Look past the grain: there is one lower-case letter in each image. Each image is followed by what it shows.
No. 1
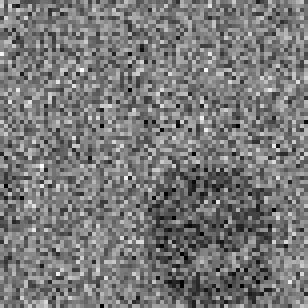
dark e
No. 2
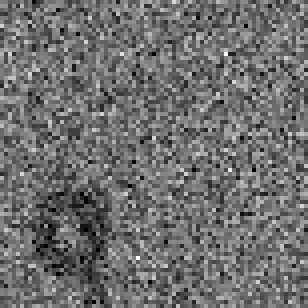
dark q, bottom left
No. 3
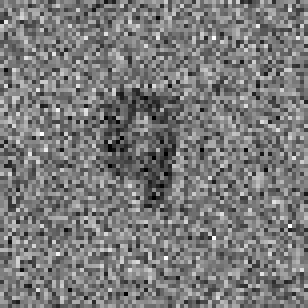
dark q, centre
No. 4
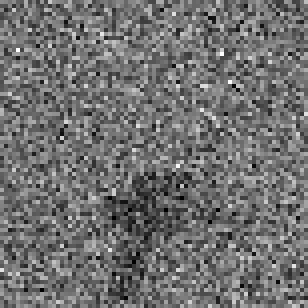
dark f, bottom middle
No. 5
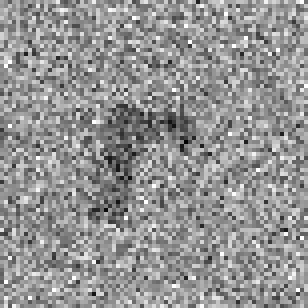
dark r, centre
